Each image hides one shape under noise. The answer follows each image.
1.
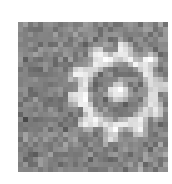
gear
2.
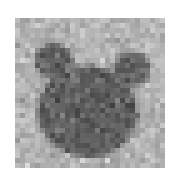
bear's head
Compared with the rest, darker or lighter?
darker
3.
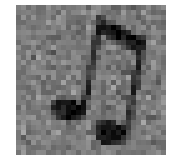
pair of musical notes
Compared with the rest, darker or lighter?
darker
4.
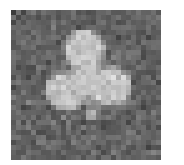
club
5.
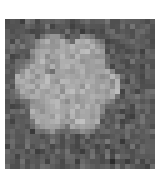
flower
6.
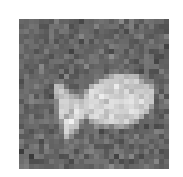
fish
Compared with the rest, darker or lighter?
lighter
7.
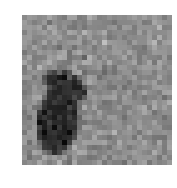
footprint
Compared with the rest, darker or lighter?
darker
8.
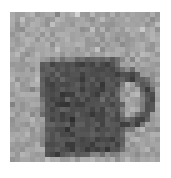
cup
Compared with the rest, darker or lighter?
darker
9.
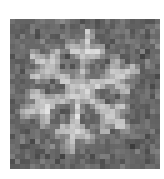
snowflake
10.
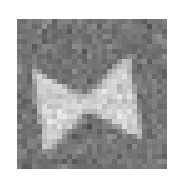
bow tie
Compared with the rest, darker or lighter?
lighter
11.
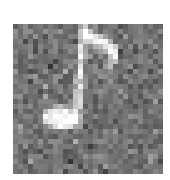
musical note
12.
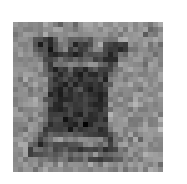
chess rook
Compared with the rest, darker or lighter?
darker
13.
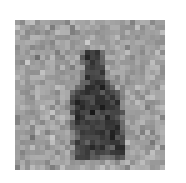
bottle
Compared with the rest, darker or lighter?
darker
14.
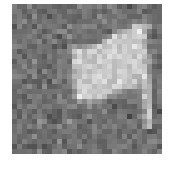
flag
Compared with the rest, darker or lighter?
lighter
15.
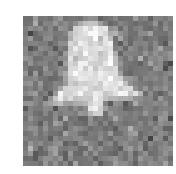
bell
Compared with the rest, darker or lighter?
lighter
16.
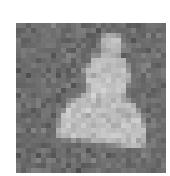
chess pawn
